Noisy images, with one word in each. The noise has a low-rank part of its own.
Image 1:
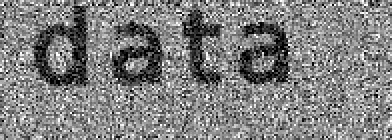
data
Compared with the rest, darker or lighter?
darker
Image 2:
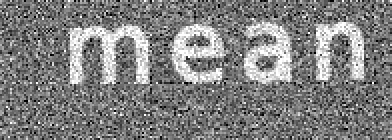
mean
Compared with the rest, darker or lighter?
lighter
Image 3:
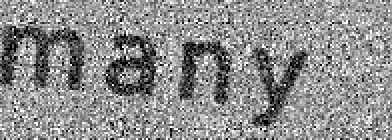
many
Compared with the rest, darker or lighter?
darker
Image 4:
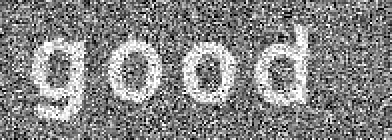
good
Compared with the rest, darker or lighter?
lighter
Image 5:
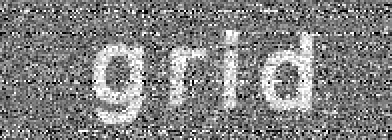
grid
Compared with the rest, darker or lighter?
lighter
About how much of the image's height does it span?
two thirds
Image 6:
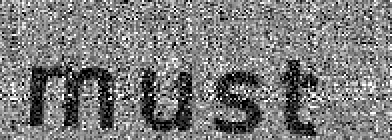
must
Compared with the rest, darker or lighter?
darker
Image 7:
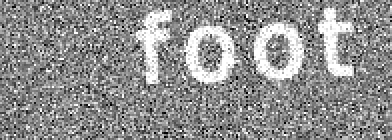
foot
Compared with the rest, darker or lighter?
lighter
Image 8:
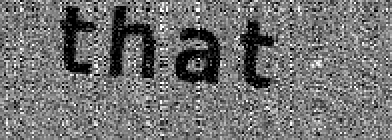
that
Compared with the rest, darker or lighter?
darker
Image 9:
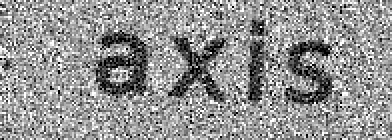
axis
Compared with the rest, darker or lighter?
darker
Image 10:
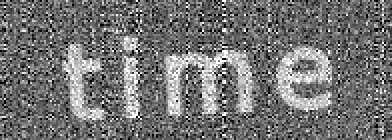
time
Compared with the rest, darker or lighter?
lighter
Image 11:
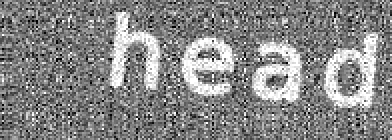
head
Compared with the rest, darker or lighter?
lighter
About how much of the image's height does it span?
two thirds
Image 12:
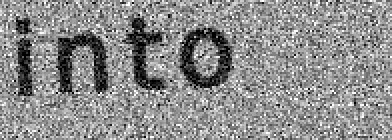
into
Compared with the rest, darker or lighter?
darker
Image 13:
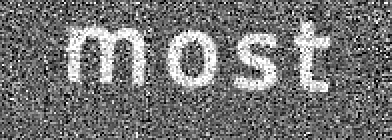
most
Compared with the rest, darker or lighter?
lighter
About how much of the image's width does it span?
two thirds
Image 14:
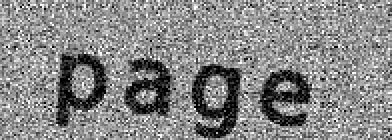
page
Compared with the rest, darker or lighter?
darker
